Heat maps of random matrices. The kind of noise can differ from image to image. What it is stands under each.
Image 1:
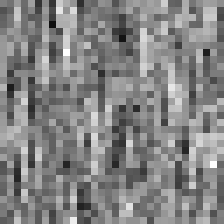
streaked along the columns
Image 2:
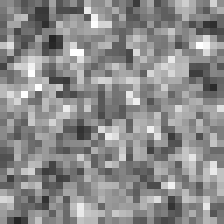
blotchy
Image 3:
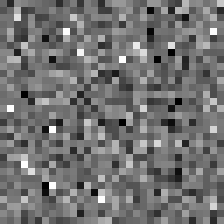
heavy tails
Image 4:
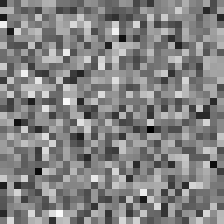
independent entries
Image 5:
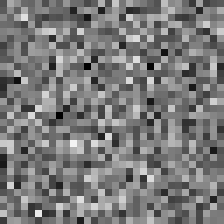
independent entries
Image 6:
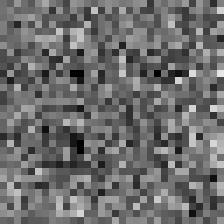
low rank plus noise
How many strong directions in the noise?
one
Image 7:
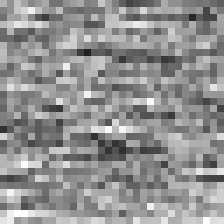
streaked along the rows
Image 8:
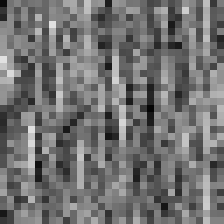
streaked along the columns
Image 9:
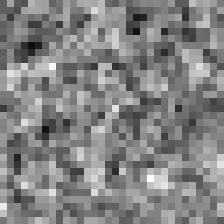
blotchy
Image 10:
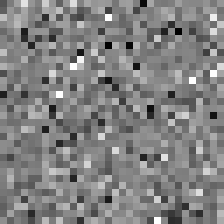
heavy tails
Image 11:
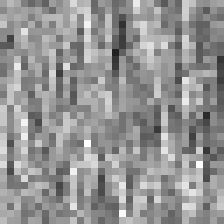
streaked along the columns
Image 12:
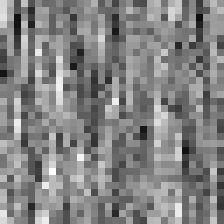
streaked along the columns
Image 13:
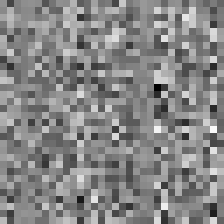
columns of uneven size
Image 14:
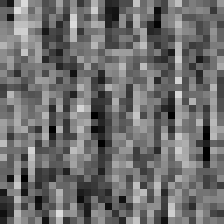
streaked along the columns
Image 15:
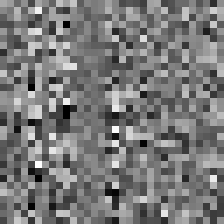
columns of uneven size
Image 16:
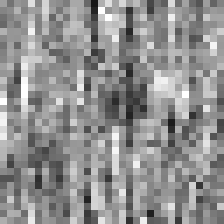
streaked along the columns
